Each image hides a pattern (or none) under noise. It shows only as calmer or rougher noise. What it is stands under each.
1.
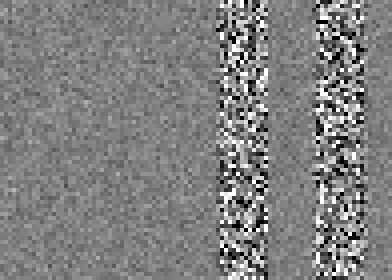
bands of columns
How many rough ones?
2
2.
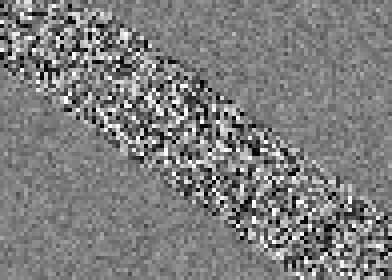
a diagonal band
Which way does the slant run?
top left to bottom right
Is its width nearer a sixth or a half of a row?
a half
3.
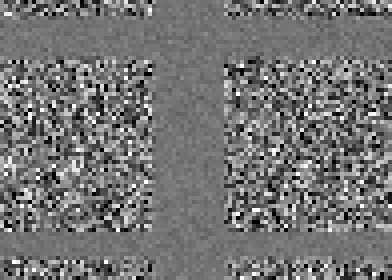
bands of rows crossing bands of columns
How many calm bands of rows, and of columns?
2 and 1
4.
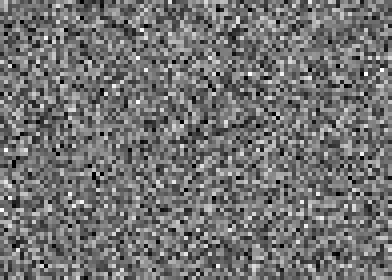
only noise
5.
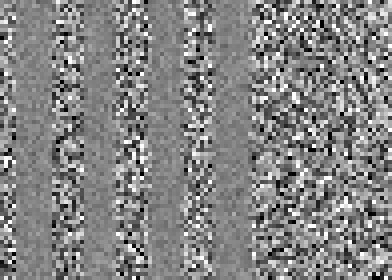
bands of columns
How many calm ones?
4
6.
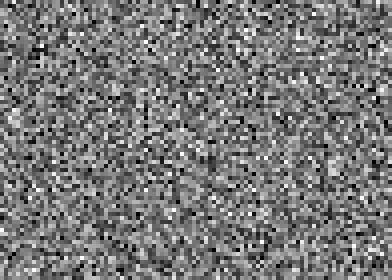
only noise
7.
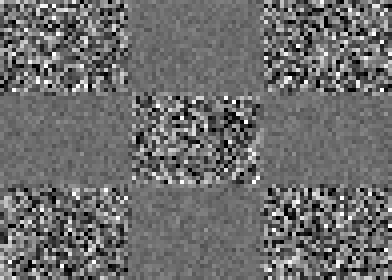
a checkerboard
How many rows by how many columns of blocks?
3 by 3
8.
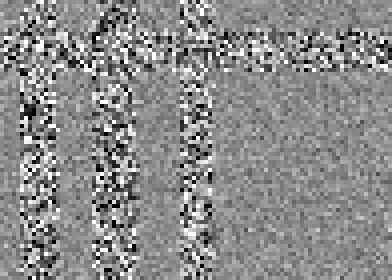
bands of rows crossing bands of columns
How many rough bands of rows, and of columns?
1 and 3
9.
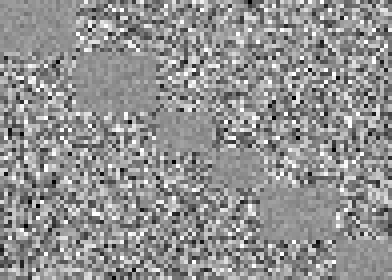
blocks along the diagonal
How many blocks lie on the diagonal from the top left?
6
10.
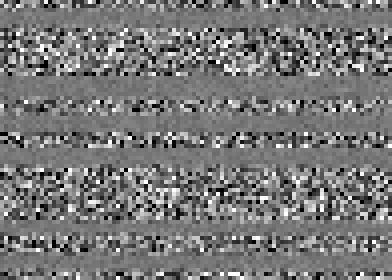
bands of rows
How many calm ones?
6
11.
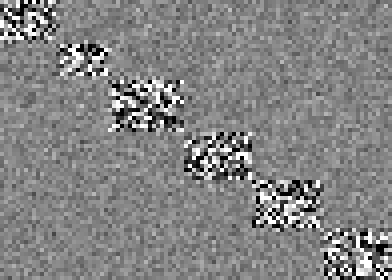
blocks along the diagonal
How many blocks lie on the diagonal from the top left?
6
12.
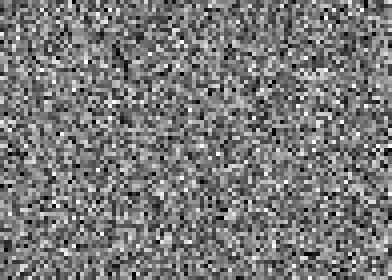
only noise
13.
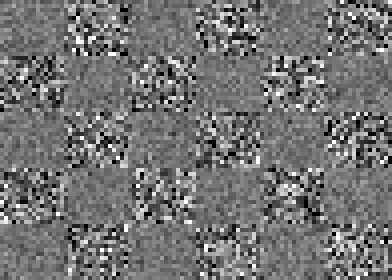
a checkerboard
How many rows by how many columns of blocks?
5 by 6
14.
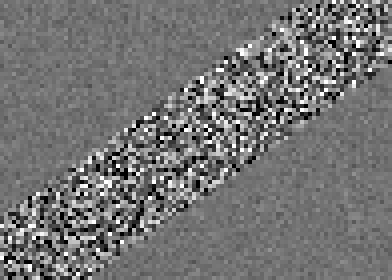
a diagonal band
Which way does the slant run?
bottom left to top right
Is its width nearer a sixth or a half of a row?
a half
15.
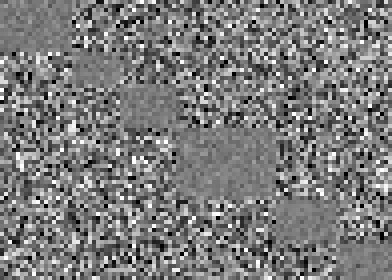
blocks along the diagonal
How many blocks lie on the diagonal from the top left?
6
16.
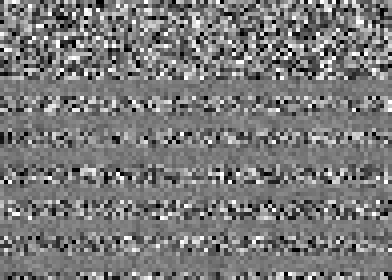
bands of rows
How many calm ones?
6
